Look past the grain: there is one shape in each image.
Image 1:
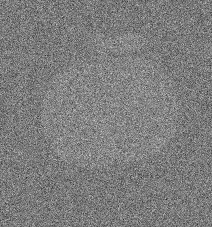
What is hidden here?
light apple
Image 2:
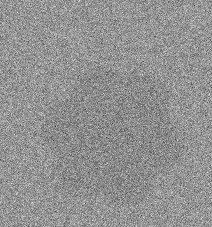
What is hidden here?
dark flower
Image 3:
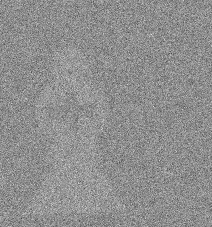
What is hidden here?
light chess bishop
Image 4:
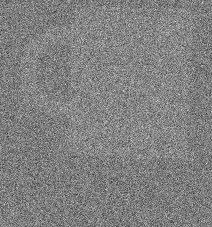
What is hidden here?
light cup
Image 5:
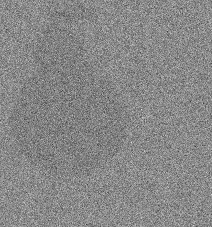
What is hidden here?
dark pear
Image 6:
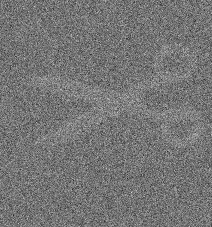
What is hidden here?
light pair of scissors
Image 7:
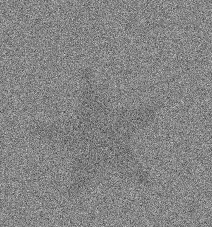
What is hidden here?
dark star
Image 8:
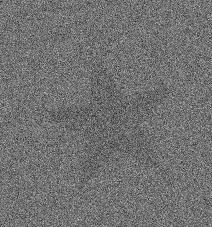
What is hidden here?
dark star
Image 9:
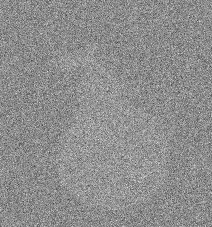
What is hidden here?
light pear
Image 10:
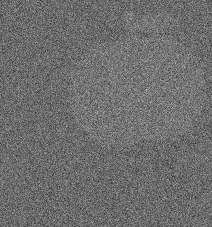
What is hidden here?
light apple
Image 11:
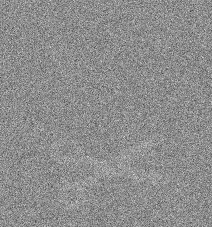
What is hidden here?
light pair of scissors
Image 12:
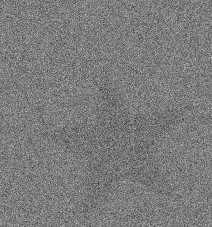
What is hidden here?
dark star
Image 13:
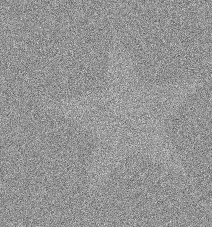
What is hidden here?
light star
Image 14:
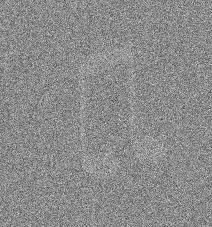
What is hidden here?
light pair of musical notes
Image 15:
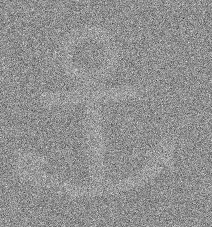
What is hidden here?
light anchor
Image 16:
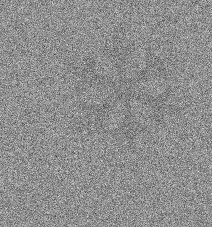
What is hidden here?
dark snowflake
